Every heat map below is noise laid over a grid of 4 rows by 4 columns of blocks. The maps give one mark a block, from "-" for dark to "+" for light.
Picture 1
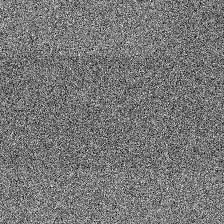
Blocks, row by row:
+++-
----
----
++++
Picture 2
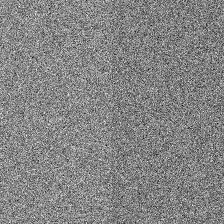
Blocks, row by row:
++--
++--
++--
++--
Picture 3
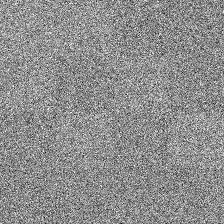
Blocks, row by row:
++--
+-+-
-+-+
----
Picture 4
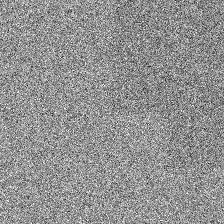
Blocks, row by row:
++--
++--
+++-
++++
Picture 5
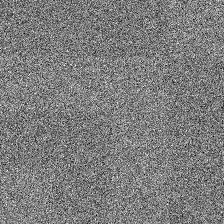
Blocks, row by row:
---+
+++-
--+-
+-+-
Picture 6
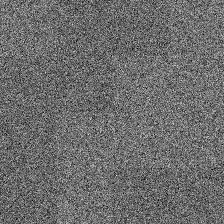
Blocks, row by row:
+--+
--++
-+++
-+--
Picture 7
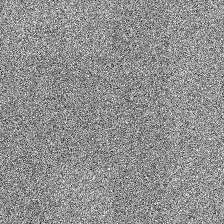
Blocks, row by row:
++-+
---+
---+
-+-+
